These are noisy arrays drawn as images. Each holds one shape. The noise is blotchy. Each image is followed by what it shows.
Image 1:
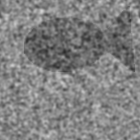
dark fish
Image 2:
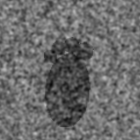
dark footprint
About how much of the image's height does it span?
two thirds
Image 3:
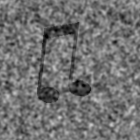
dark pair of musical notes
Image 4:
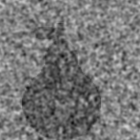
dark pear
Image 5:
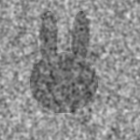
dark rabbit's head
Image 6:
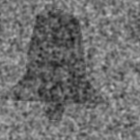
dark bell
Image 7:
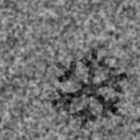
dark snowflake
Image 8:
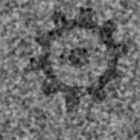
dark gear
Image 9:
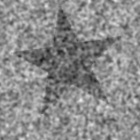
dark star
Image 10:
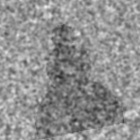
dark chess pawn
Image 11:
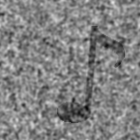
dark musical note
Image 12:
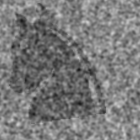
dark chess knight
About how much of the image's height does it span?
nearly all
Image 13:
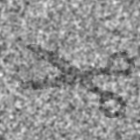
dark pair of scissors
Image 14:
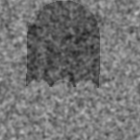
dark ghost
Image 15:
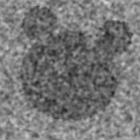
dark bear's head
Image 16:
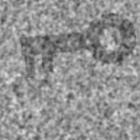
dark key
